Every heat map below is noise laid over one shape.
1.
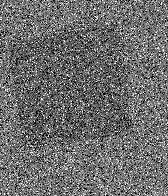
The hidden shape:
square
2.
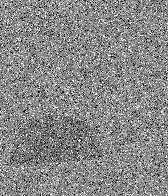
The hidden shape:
half disc
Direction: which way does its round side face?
up
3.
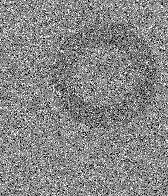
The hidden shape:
ring
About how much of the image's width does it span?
two thirds
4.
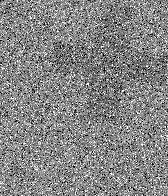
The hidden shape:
cross
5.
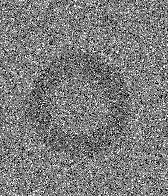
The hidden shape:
ring
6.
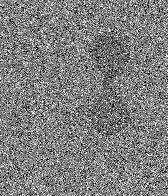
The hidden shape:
dumbbell
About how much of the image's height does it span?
half
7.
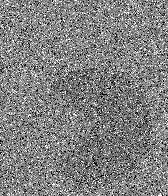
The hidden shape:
disc with a wedge cut out
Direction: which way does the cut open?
left
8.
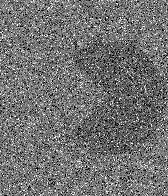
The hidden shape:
disc with a wedge cut out
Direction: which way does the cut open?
left
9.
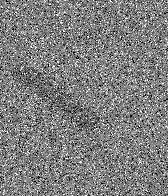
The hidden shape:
bar
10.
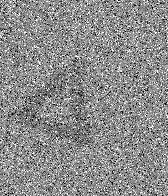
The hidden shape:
triangle frame
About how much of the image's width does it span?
half
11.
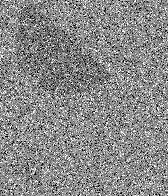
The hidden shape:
half disc
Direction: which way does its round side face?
down and left
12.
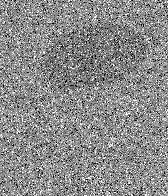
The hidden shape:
ellipse
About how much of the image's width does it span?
two thirds
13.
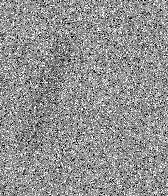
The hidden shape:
bar
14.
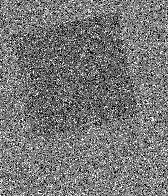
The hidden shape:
square
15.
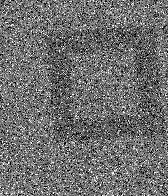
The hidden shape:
square frame
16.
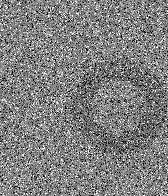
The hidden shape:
ring
